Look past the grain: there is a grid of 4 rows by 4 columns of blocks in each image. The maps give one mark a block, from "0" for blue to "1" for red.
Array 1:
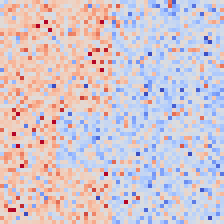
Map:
1100
1100
1000
1100
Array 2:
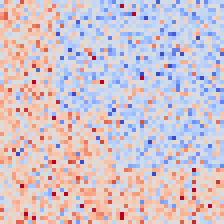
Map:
1000
1000
1100
1111
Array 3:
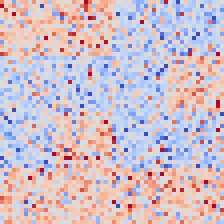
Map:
1100
0001
0100
1111
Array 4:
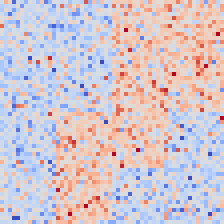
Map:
0011
0011
0110
0100
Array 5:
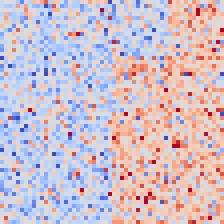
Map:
0001
0011
0011
0011
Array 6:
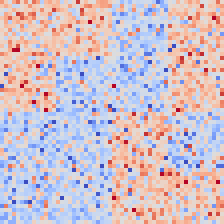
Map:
1101
1001
0010
0011
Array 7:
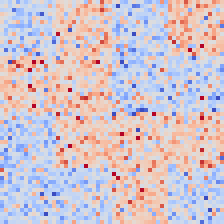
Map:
0101
1100
0111
0010
